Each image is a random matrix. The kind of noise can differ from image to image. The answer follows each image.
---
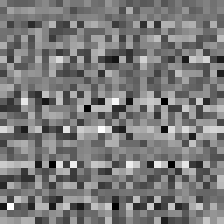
rows of uneven size
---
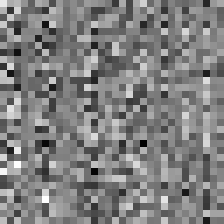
columns of uneven size
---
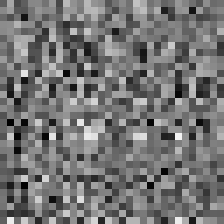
low rank plus noise
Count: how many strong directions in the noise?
two
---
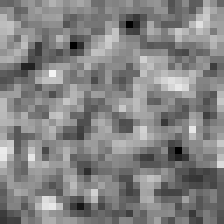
blotchy
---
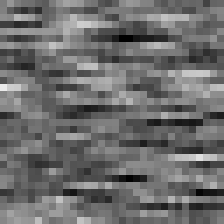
streaked along the rows
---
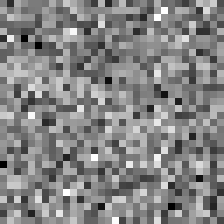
independent entries
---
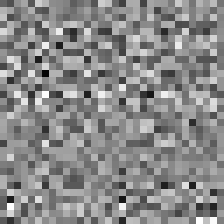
low rank plus noise
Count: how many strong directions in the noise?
two
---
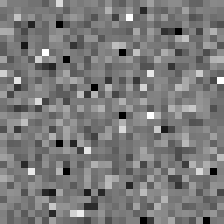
heavy tails
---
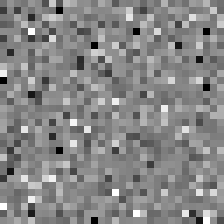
heavy tails
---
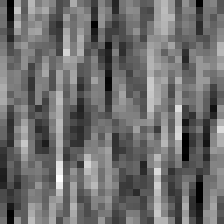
streaked along the columns
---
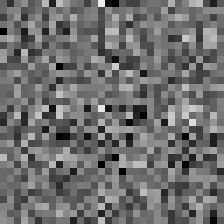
low rank plus noise
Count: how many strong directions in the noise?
three or four
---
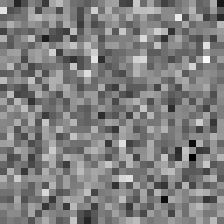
independent entries
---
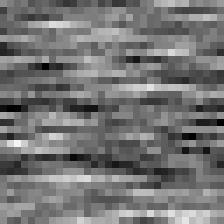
streaked along the rows
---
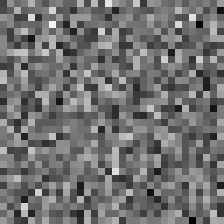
independent entries
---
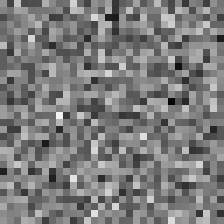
independent entries
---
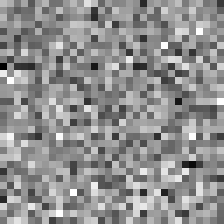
low rank plus noise
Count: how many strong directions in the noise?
five to eight
